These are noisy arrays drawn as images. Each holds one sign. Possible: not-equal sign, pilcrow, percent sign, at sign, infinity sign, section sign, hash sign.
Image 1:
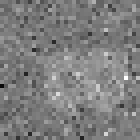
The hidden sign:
infinity sign
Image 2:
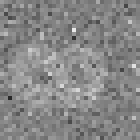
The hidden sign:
infinity sign
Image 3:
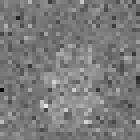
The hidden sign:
hash sign
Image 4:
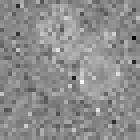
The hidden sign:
percent sign
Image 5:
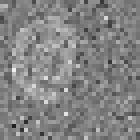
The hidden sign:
at sign
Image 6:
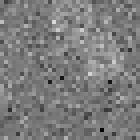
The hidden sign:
percent sign
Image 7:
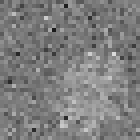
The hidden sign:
hash sign
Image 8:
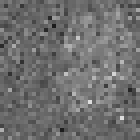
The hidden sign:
hash sign
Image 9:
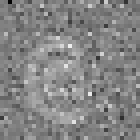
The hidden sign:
at sign
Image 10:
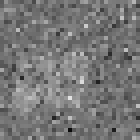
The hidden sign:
not-equal sign
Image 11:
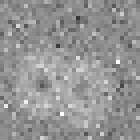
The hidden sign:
infinity sign
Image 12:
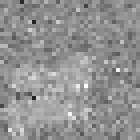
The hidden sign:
not-equal sign
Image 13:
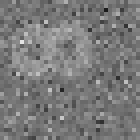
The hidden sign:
infinity sign
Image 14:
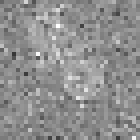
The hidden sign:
percent sign
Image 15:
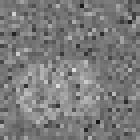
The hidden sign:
infinity sign
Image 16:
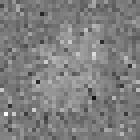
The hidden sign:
hash sign
